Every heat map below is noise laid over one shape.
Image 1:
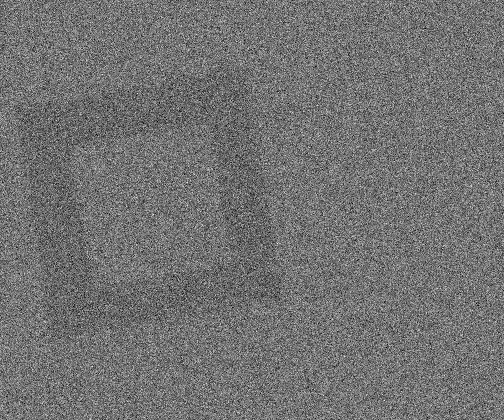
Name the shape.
square frame
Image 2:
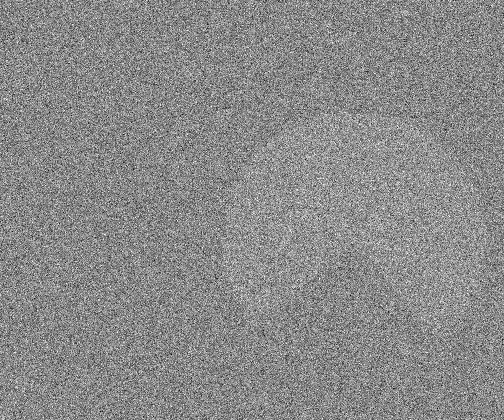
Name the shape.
disc with a wedge cut out
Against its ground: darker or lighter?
lighter
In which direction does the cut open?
down
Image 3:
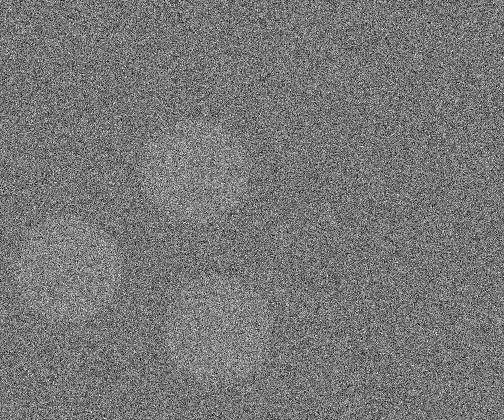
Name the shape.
three dots
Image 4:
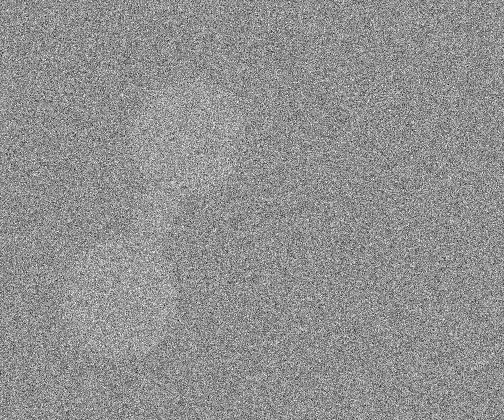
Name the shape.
dumbbell
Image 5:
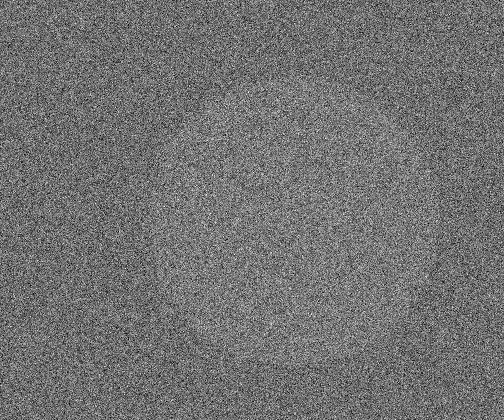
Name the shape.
disc
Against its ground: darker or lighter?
lighter
